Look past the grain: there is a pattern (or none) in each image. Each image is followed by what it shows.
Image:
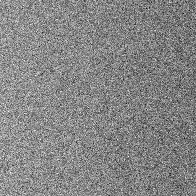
a smooth slope
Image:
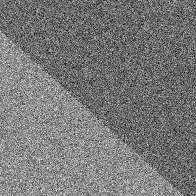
a sharp edge
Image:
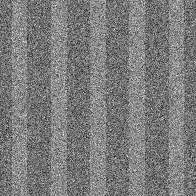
vertical stripes
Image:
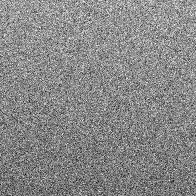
a smooth slope
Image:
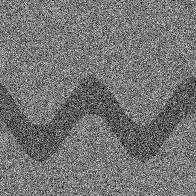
a wavy band
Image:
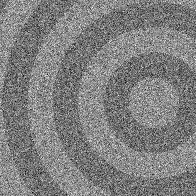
rings round one point
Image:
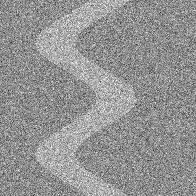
a wavy band
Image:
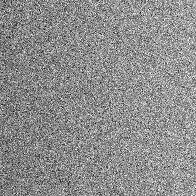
a smooth slope
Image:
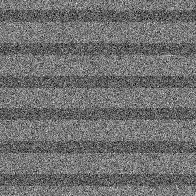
horizontal stripes
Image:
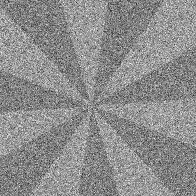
spokes from one point
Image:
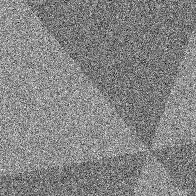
spokes from one point
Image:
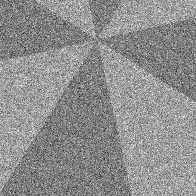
spokes from one point
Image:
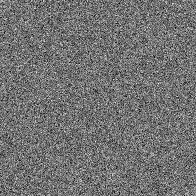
only noise
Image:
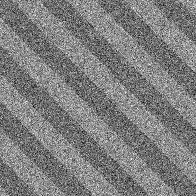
diagonal stripes
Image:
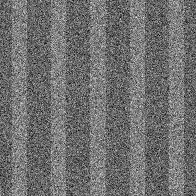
vertical stripes
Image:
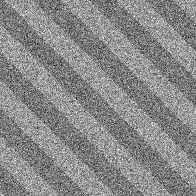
diagonal stripes
